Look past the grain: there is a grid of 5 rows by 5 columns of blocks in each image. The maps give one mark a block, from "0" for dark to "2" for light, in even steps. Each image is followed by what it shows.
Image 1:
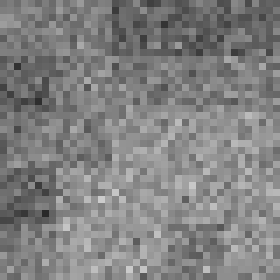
11000
01111
11222
02222
12212
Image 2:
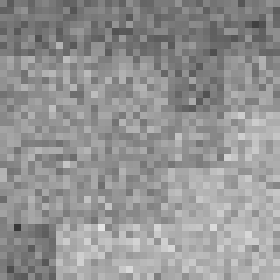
00000
11101
11112
11122
02222
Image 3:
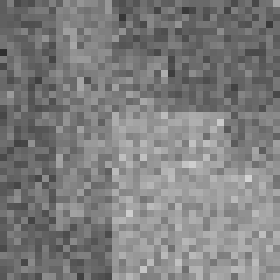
01000
01100
01221
01222
00222
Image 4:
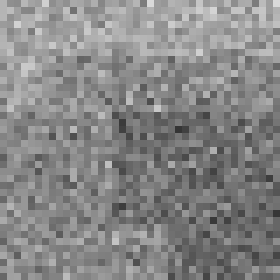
22222
21111
11000
11000
11100
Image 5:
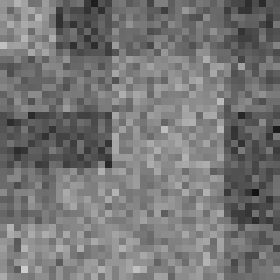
20110
11221
00220
12220
22221
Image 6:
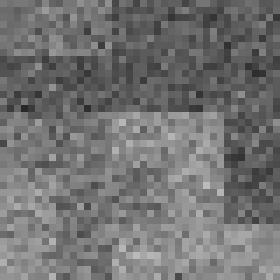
11000
00000
11220
21120
21222
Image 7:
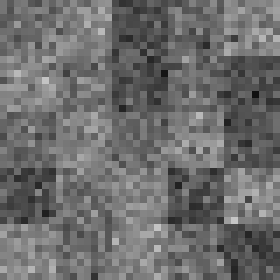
12012
21010
12120
01202
21210
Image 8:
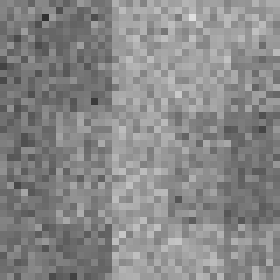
00222
00221
01210
01210
00221
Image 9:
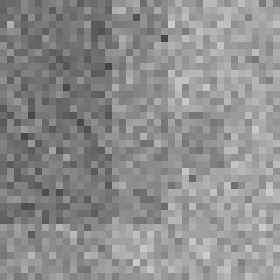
00122
00122
00112
00122
11222
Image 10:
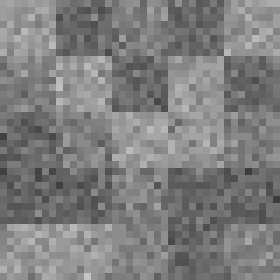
20102
12020
01221
00100
22101
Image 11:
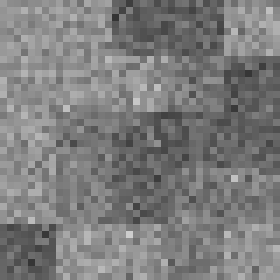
22002
22210
21000
21011
02212
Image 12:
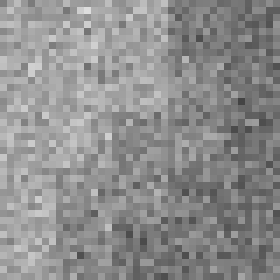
22200
22210
22110
21100
21000
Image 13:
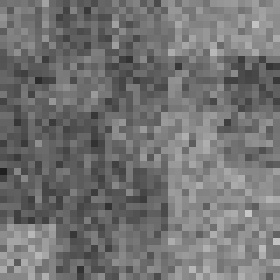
10122
01010
00121
00022
20122
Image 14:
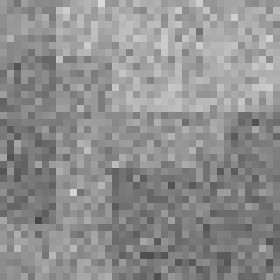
12222
01222
01110
01000
11000
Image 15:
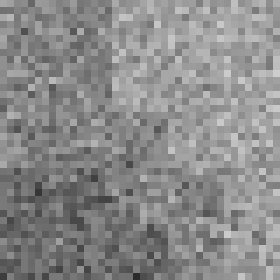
11222
11222
11122
00112
00012
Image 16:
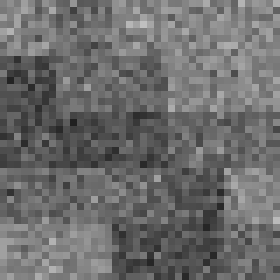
21222
01122
00011
11102
22001
